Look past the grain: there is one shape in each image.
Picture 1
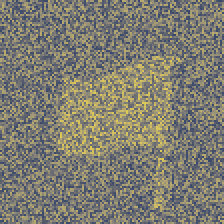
flag
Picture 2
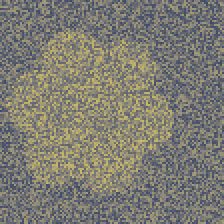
flower
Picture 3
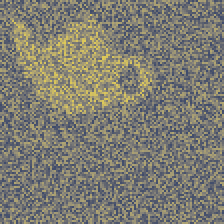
teapot
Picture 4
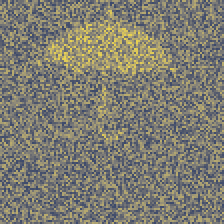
umbrella
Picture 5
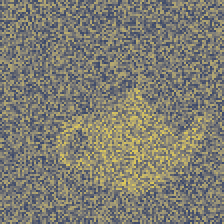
teapot
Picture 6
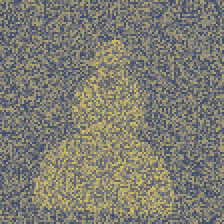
chess pawn
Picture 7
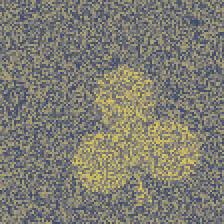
club
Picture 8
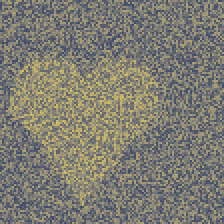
heart
